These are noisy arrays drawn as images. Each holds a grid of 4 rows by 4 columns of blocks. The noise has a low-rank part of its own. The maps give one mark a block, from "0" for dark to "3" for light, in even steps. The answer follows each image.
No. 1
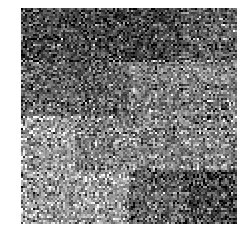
0001
1122
3222
3310
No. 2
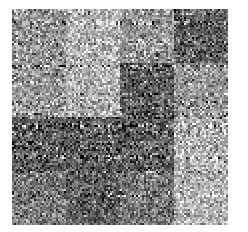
2320
2302
0003
1013
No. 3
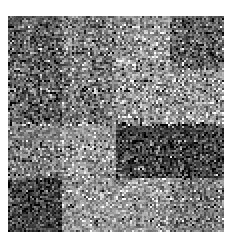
1231
1233
2300
0332
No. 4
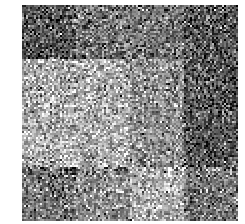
0110
3320
3320
1231
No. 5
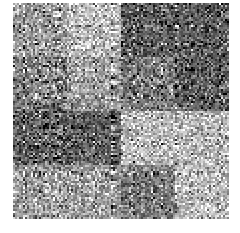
2300
1210
0033
2213
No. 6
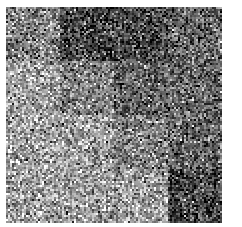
2001
3211
3321
3330
